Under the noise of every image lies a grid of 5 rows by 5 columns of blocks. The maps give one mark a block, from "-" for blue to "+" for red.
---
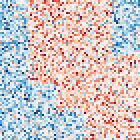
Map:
-+++-
-+++-
-++++
--+++
---++
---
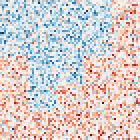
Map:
----+
----+
+--++
+-+++
+++++
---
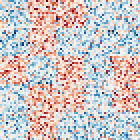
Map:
-++--
-+---
+-+-+
-++-+
-+---
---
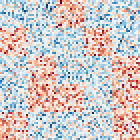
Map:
--+--
+--+-
-+--+
-++-+
+---+
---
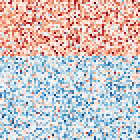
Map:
+++++
+++++
-----
-----
-----
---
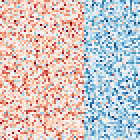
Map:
+++--
+++--
+++--
+++--
+++--
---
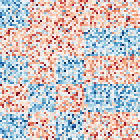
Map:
-++++
+++--
-+-++
+-+--
-+-++
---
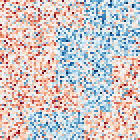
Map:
+++--
++---
++--+
+++-+
+--++
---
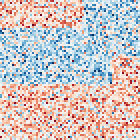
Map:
+++--
-----
----+
+++++
+++++
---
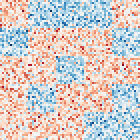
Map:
+---+
-+++-
++-++
+-++-
+++--
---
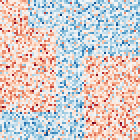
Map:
+----
++---
++-++
++-++
---++
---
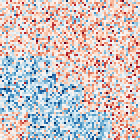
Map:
+++++
+++++
--+++
---++
+---+
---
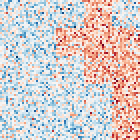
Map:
---+-
--+++
---++
----+
----+
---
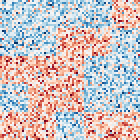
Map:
----+
--++-
+++--
-++--
++-++
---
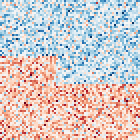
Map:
-----
-----
++---
+++++
+++++
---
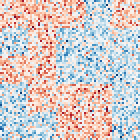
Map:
+++-+
-+---
++---
-+++-
--++-
